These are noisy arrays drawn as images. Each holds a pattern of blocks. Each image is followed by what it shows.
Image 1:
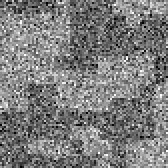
no symmetry
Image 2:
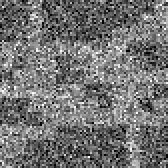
the same after a half turn
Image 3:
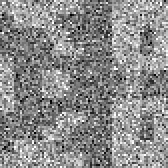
top and bottom mirror each other
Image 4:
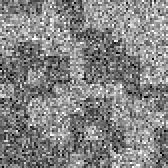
mirrored about the diagonal from the bottom left
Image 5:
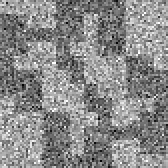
the same after a half turn
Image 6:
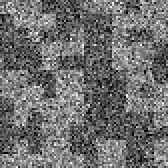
no symmetry
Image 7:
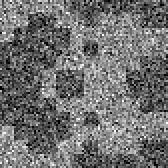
top and bottom mirror each other
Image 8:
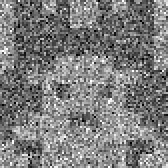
left and right mirror each other
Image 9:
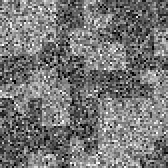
mirrored about the diagonal from the top left
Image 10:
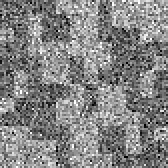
the same after a half turn
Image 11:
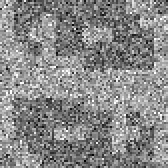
the same after a half turn
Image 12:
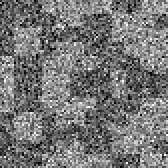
top and bottom mirror each other
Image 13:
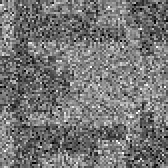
top and bottom mirror each other
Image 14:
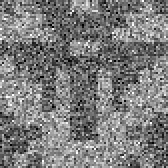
left and right mirror each other
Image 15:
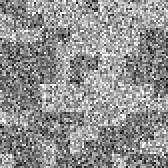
no symmetry
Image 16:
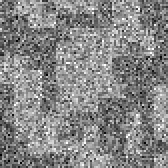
no symmetry
